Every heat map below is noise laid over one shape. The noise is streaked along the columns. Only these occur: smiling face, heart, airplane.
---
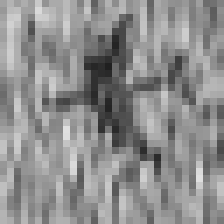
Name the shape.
airplane
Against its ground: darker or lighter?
darker
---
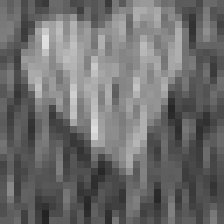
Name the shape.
heart
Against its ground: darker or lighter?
lighter
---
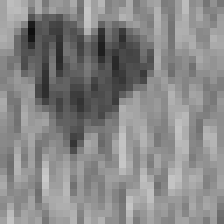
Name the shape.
heart
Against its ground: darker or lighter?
darker
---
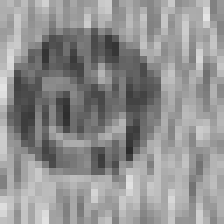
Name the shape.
smiling face
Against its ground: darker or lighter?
darker
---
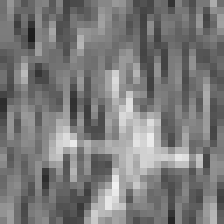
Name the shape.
airplane
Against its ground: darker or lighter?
lighter
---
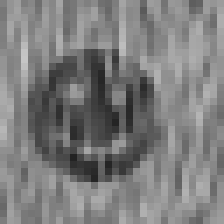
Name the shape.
smiling face
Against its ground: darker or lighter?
darker
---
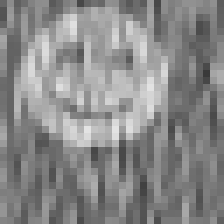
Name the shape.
smiling face
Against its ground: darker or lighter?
lighter
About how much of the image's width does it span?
two thirds
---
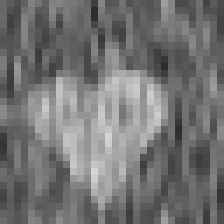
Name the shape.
heart
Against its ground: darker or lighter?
lighter
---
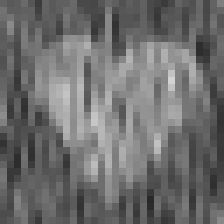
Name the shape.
heart
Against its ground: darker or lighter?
lighter
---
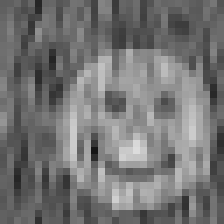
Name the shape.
smiling face
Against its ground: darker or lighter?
lighter
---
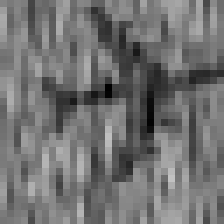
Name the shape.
airplane
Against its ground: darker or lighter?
darker
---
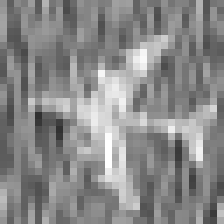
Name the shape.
airplane
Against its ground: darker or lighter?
lighter
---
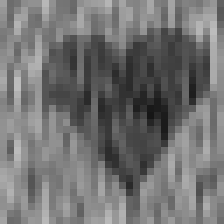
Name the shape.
heart
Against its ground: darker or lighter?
darker
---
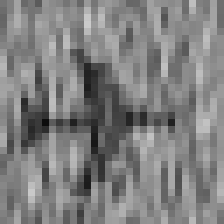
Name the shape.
airplane
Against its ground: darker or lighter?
darker
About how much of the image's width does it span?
two thirds
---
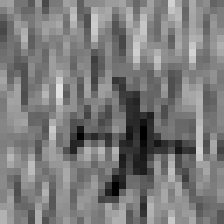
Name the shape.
airplane
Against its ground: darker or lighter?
darker
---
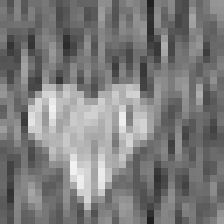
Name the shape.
heart
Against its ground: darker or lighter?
lighter
